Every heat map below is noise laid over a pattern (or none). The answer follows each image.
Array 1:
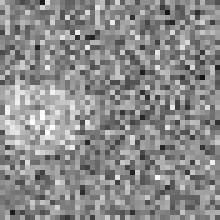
one block
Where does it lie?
middle left
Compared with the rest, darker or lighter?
lighter
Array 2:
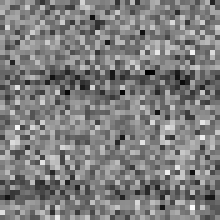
bands of rows
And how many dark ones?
2
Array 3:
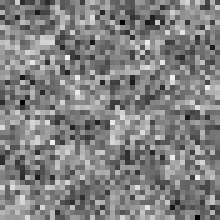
a checkerboard
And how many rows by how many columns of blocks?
6 by 4
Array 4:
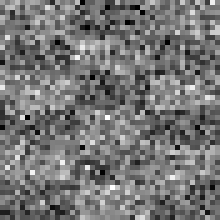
a checkerboard
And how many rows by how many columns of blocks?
6 by 3
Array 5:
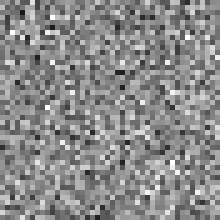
only noise
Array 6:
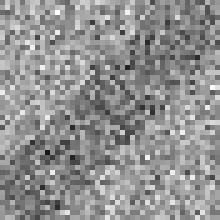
a diagonal band
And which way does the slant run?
bottom left to top right
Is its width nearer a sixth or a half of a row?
a half
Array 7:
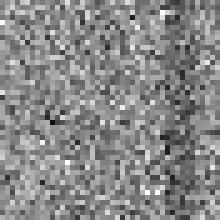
one band of columns
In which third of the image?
right
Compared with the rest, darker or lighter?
darker
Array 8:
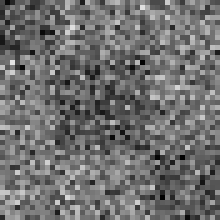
blocks along the diagonal
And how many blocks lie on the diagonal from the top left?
3
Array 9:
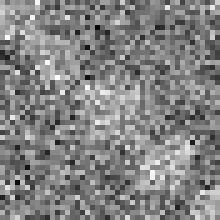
blocks along the diagonal
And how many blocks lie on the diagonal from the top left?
5
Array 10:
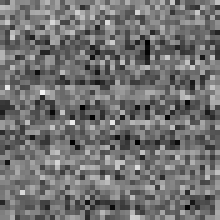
bands of rows
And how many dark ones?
5
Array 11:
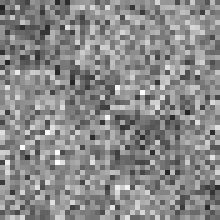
blocks along the diagonal
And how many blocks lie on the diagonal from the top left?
4
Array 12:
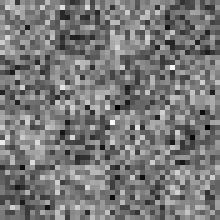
a checkerboard
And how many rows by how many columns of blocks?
4 by 4
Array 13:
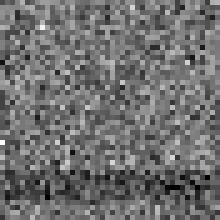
one band of rows
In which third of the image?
bottom
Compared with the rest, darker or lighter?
darker
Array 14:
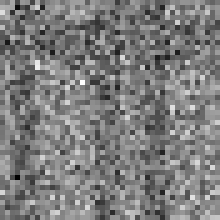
bands of rows crossing bands of columns
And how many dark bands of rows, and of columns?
1 and 3
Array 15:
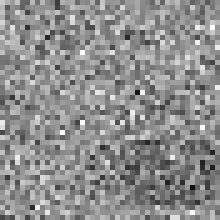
one block
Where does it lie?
bottom right
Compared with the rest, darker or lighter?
darker
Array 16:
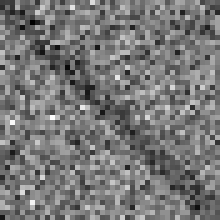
a diagonal band
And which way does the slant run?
top left to bottom right
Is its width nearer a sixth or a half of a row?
a sixth
